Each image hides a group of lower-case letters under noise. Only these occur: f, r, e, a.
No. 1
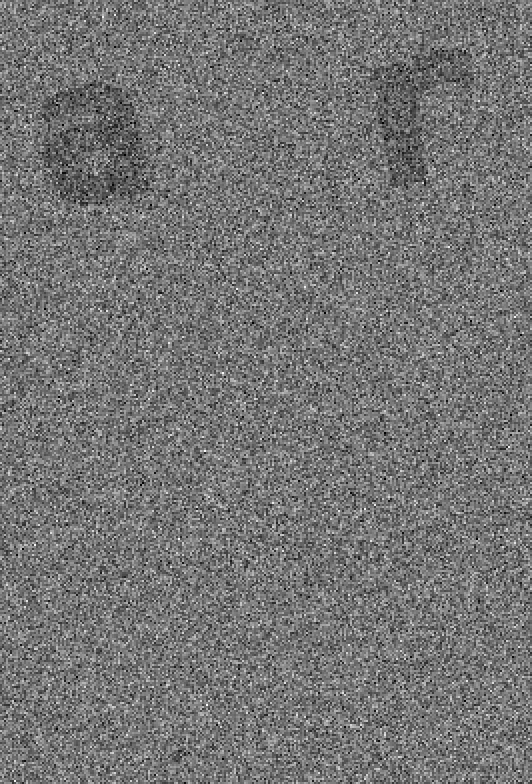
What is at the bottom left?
nothing
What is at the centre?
nothing
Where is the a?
top left
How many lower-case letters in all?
2
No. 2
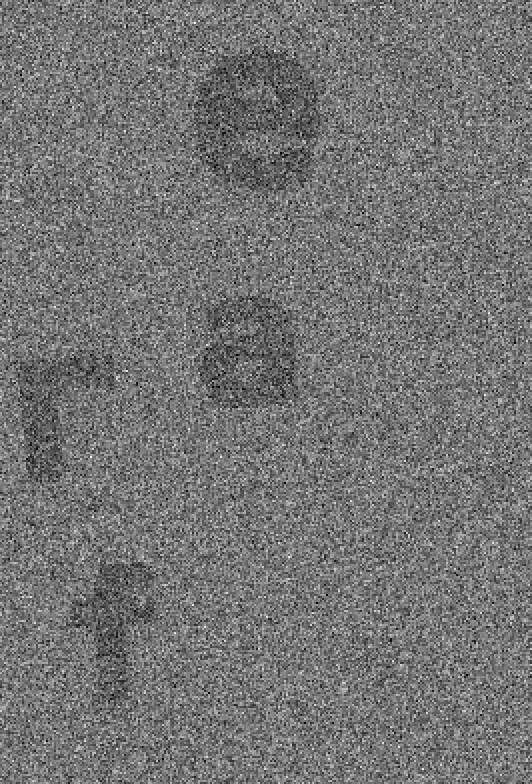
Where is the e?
top middle
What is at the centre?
a
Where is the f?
bottom left
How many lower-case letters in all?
4
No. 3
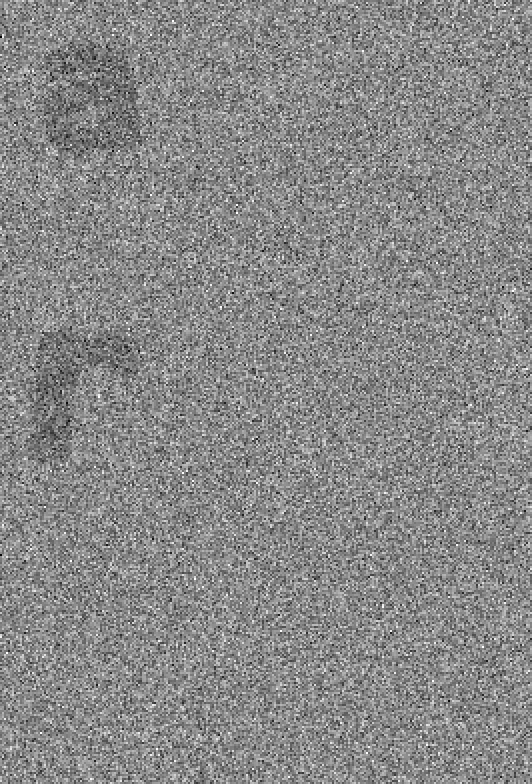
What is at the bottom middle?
nothing
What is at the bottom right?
nothing
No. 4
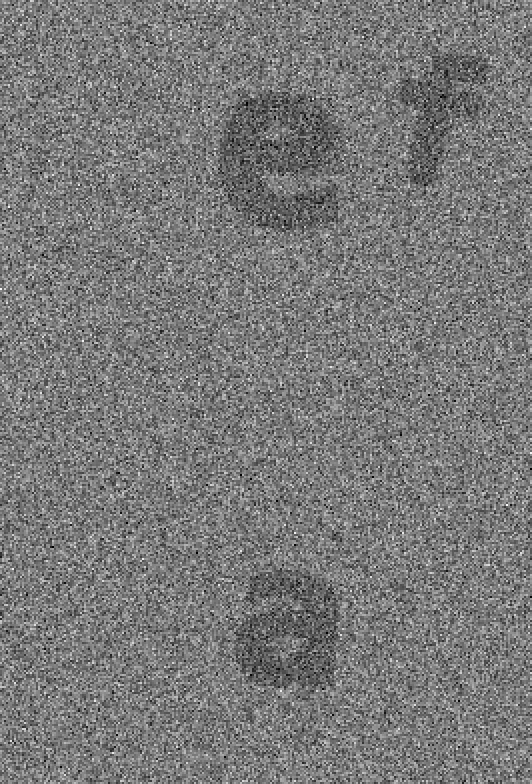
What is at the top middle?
e
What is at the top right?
f
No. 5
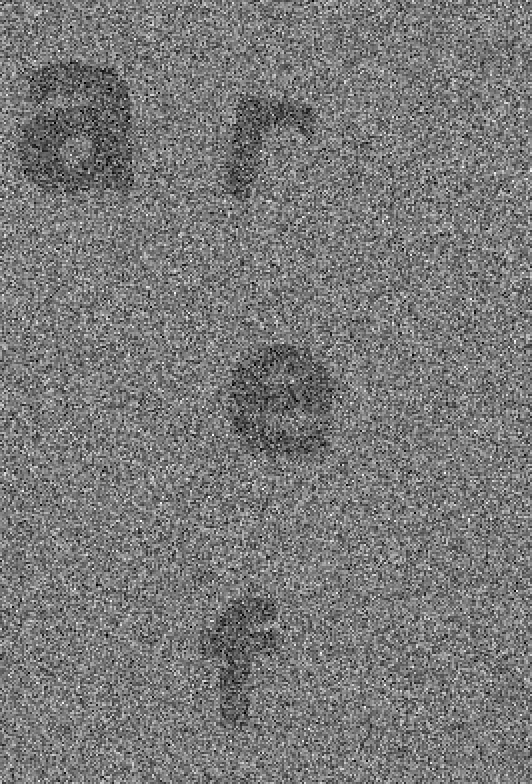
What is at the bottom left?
nothing
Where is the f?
bottom middle
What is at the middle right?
nothing
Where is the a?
top left
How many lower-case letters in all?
4
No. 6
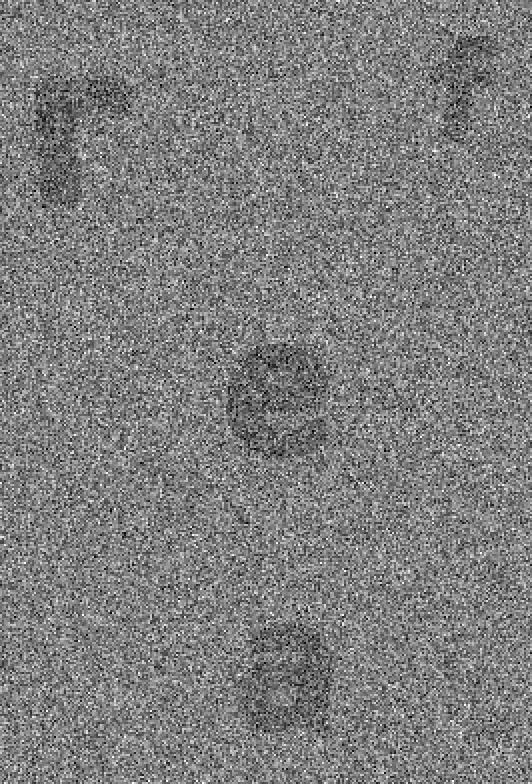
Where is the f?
top right
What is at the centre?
e
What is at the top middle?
nothing
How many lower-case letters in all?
4
